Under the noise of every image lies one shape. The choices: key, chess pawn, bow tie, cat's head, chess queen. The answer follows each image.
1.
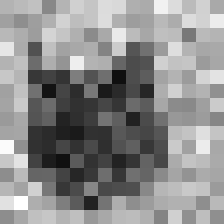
cat's head
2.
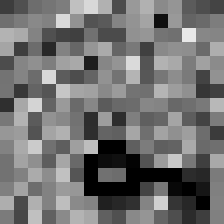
key
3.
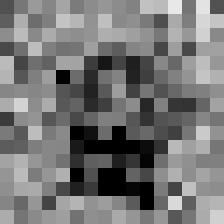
chess queen
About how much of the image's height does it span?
two thirds
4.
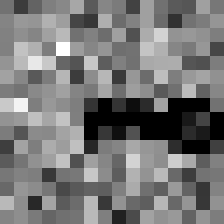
key
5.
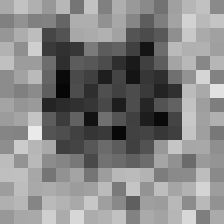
cat's head
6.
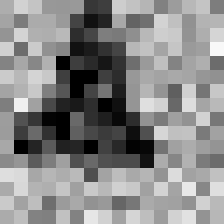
chess pawn
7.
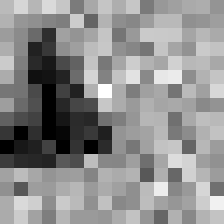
chess pawn
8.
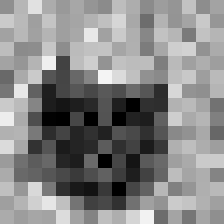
cat's head
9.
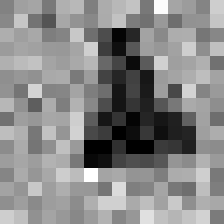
chess pawn
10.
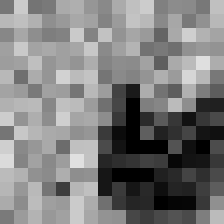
cat's head
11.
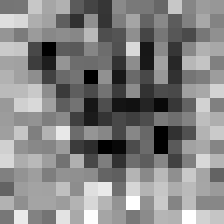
chess queen
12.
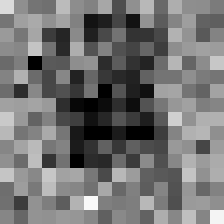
chess queen
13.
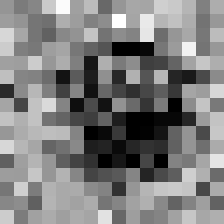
chess queen
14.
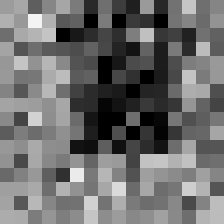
chess queen
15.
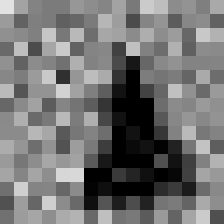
chess pawn
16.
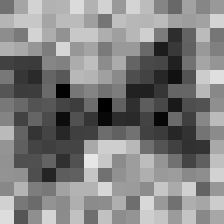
bow tie
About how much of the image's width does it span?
nearly all
